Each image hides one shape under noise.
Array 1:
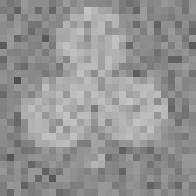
club
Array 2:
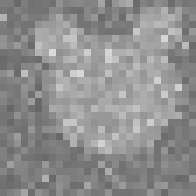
bear's head
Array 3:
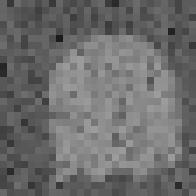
ghost
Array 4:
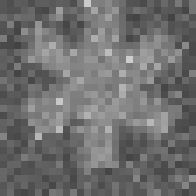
asterisk
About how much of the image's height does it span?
nearly all
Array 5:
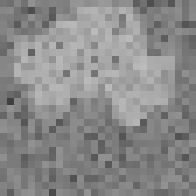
car
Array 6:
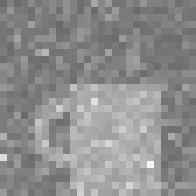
cup
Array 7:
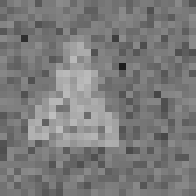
chess pawn
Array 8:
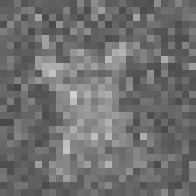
chess rook
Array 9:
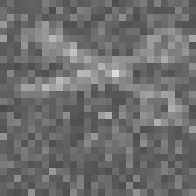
pair of scissors
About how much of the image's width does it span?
nearly all
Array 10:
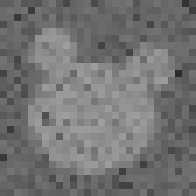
bear's head
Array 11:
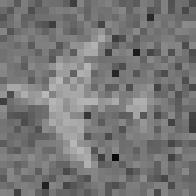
airplane
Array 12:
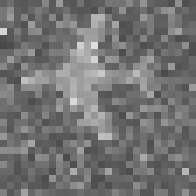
airplane
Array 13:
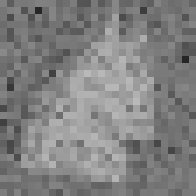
chess knight
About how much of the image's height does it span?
nearly all
